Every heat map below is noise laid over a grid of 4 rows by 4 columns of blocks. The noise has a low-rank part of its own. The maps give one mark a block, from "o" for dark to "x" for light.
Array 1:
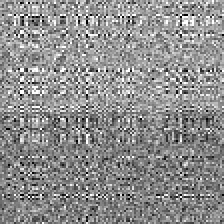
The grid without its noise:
x x x x
x x x x
o o o o
o o o o
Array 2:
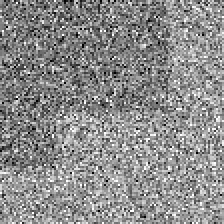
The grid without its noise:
o o o x
o o o x
o x x x
x x x x
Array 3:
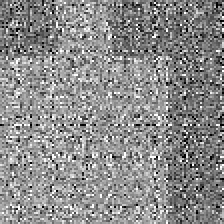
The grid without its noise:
o x o o
x x x o
x x x o
x x x o
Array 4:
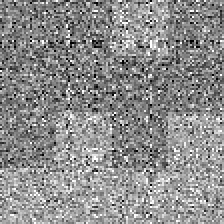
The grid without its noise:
o o x o
o o o o
o x o x
x x x x
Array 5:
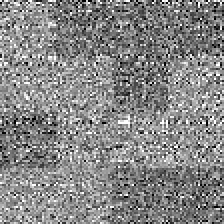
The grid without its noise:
x o o o
x x o x
o x x x
x x o o
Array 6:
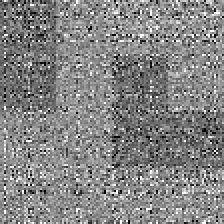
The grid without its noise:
o x x x
o x o x
x x o o
x x x x
